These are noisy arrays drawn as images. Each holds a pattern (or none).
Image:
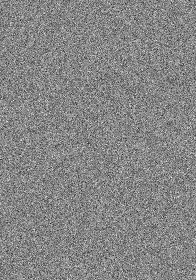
only noise
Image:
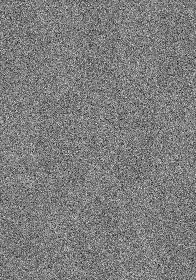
a checkerboard
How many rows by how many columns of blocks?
3 by 5
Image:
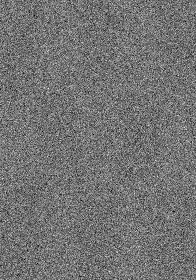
a checkerboard
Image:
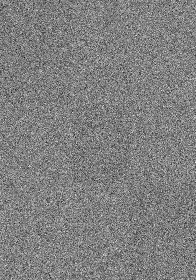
blocks along the diagonal
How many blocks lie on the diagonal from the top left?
3
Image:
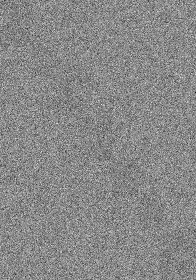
blocks along the diagonal
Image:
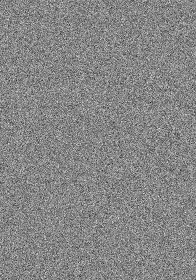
only noise
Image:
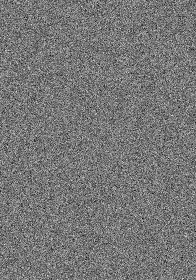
only noise
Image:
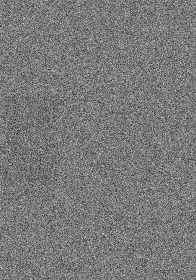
one block
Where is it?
middle left
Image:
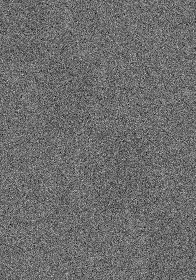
blocks along the diagonal
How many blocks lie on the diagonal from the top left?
4
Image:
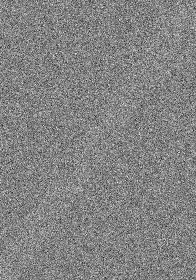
a diagonal band
